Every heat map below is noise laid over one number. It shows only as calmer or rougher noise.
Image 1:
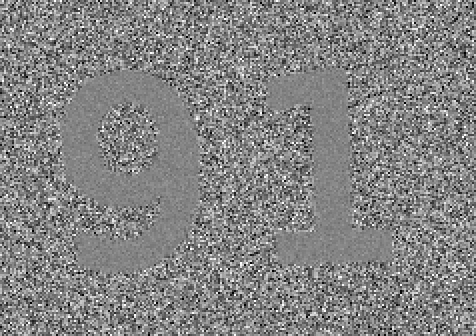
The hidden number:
91
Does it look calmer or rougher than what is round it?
calmer
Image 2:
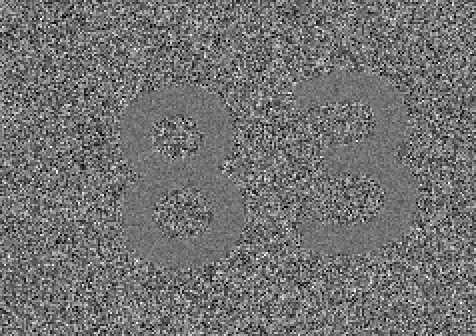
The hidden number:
83
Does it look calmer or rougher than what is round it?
calmer
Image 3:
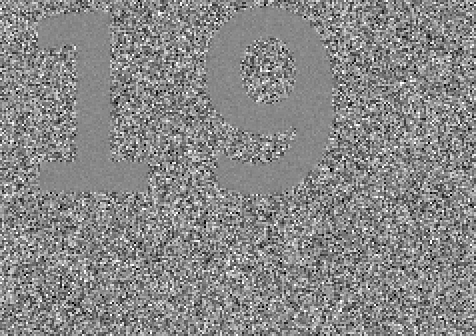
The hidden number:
19
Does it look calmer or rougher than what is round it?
calmer
